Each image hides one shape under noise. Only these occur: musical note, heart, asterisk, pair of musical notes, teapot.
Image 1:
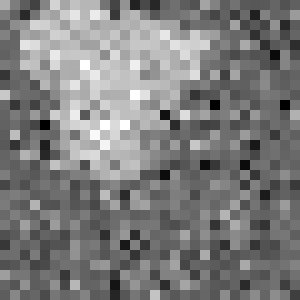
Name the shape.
heart
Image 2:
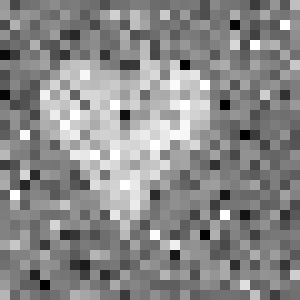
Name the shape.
heart
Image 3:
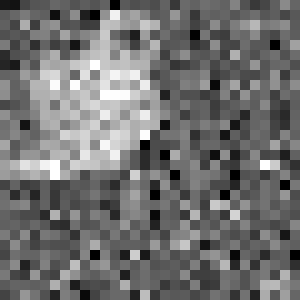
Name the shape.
teapot
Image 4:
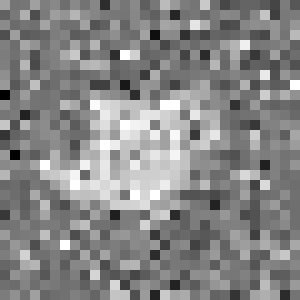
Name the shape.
teapot
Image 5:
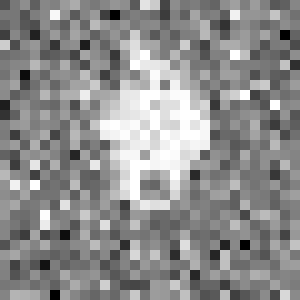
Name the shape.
teapot
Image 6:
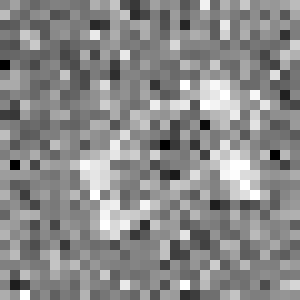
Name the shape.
pair of musical notes
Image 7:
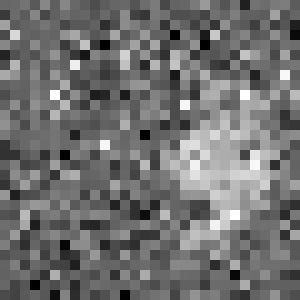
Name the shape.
teapot
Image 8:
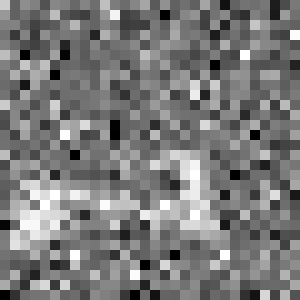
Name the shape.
musical note
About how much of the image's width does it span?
two thirds
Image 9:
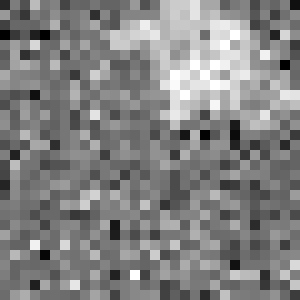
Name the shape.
teapot
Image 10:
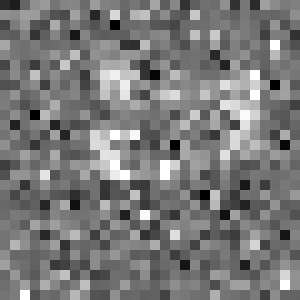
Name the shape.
pair of musical notes
